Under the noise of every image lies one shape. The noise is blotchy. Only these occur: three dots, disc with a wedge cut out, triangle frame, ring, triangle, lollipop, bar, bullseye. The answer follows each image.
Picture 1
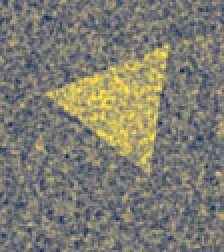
triangle
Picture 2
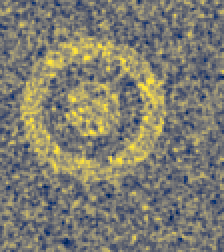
bullseye
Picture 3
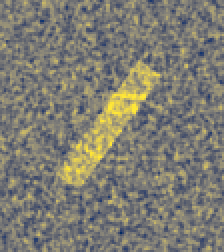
bar
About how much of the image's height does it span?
half
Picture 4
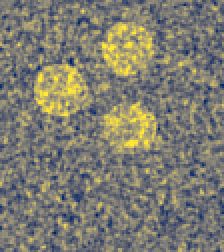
three dots
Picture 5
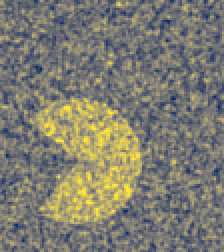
disc with a wedge cut out
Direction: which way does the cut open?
left
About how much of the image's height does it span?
half
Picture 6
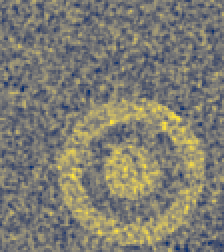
bullseye
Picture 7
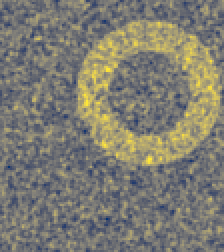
ring
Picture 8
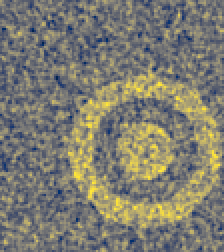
bullseye
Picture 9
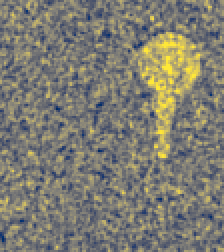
lollipop
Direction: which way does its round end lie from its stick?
up
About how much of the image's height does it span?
half
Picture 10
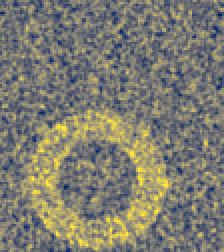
ring
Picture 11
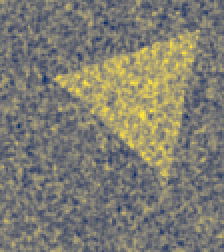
triangle
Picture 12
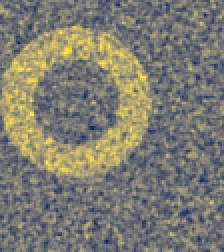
ring
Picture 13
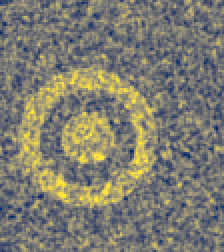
bullseye
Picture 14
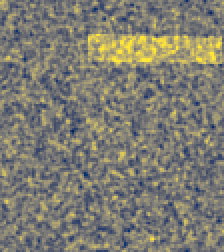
bar
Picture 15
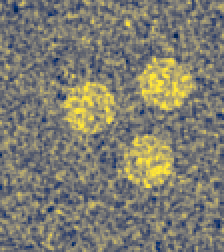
three dots
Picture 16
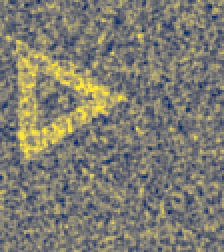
triangle frame
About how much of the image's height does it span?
half
